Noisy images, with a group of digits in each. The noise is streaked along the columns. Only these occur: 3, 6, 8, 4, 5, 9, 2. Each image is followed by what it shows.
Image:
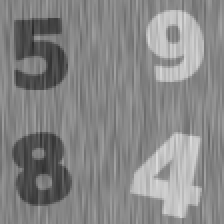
top left: dark 5; top right: light 9; bottom left: dark 8; bottom right: light 4
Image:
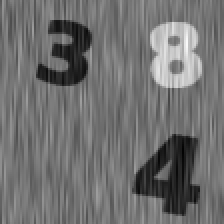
top left: dark 3; top right: light 8; bottom right: dark 4
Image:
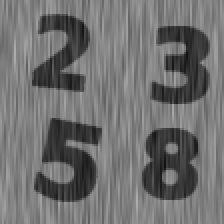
top left: dark 2; top right: dark 3; bottom left: dark 5; bottom right: dark 8
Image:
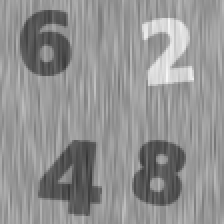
top left: dark 6; top right: light 2; bottom left: dark 4; bottom right: dark 8
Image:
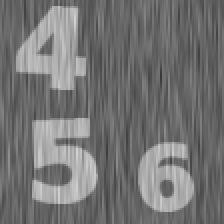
top left: light 4; bottom left: light 5; bottom right: light 6
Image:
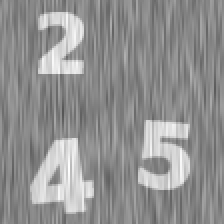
top left: light 2; bottom left: light 4; bottom right: light 5
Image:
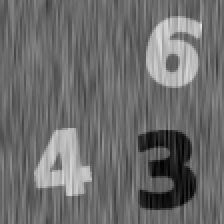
top right: light 6; bottom left: light 4; bottom right: dark 3
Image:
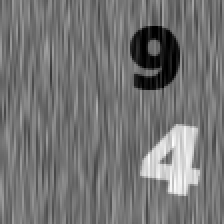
top right: dark 9; bottom right: light 4
